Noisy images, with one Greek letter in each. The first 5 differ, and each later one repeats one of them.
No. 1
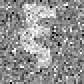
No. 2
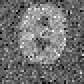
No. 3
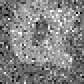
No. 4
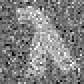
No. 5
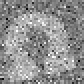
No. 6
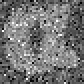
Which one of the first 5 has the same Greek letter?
3
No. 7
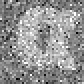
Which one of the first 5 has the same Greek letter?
3
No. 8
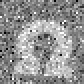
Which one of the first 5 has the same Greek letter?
5
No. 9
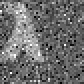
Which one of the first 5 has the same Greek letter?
4
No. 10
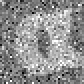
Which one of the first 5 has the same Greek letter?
3
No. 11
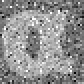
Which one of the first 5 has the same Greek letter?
3
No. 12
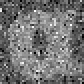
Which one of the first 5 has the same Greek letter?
3
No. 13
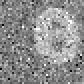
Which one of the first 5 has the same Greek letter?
2
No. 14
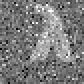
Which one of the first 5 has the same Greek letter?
4
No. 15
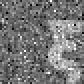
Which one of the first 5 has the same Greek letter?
1
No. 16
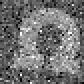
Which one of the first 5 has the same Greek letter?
5
